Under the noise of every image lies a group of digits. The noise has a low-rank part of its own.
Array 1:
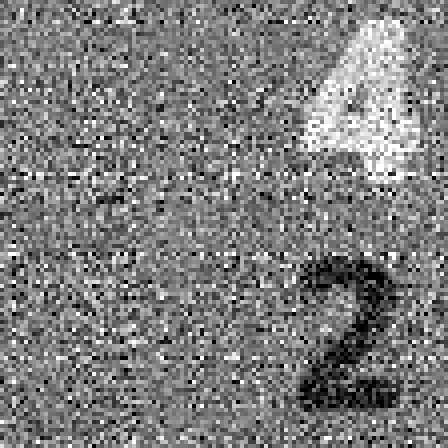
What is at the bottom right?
2
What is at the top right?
4
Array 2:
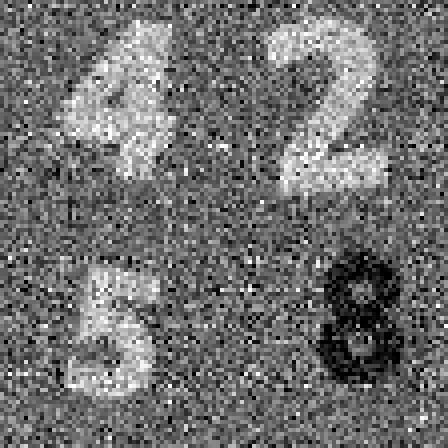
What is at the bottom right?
8
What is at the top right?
2
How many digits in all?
4
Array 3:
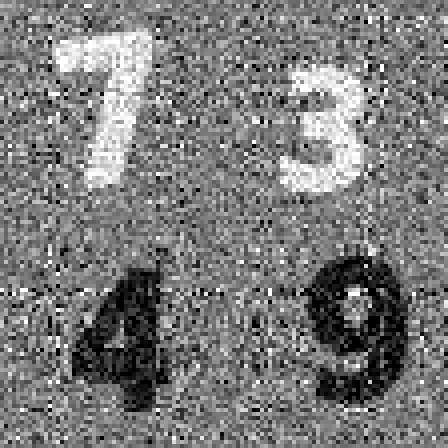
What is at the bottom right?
9
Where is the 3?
top right
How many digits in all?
4
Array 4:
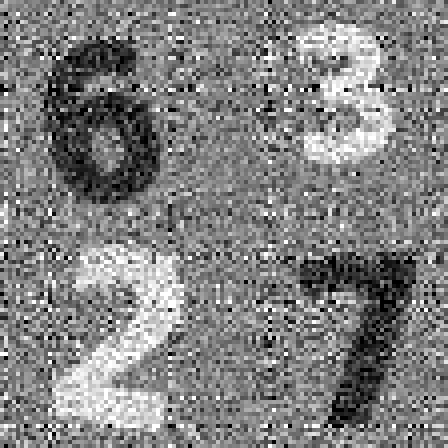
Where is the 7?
bottom right
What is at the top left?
6
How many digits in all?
4
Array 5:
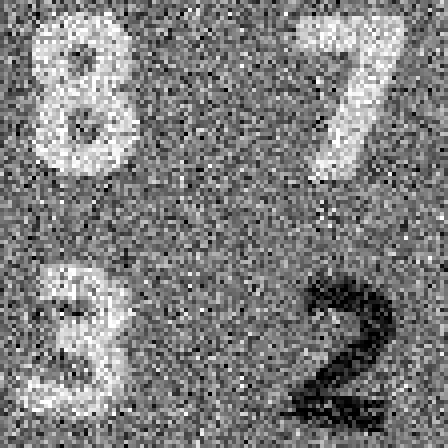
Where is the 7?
top right
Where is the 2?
bottom right
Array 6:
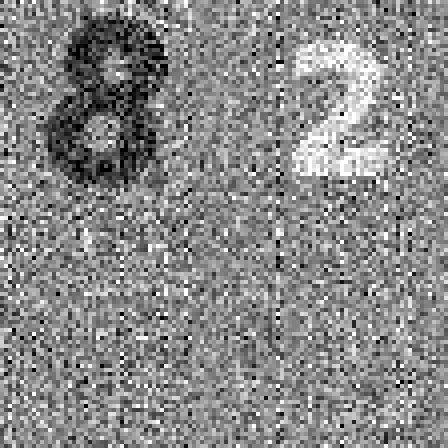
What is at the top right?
2
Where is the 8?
top left
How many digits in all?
2
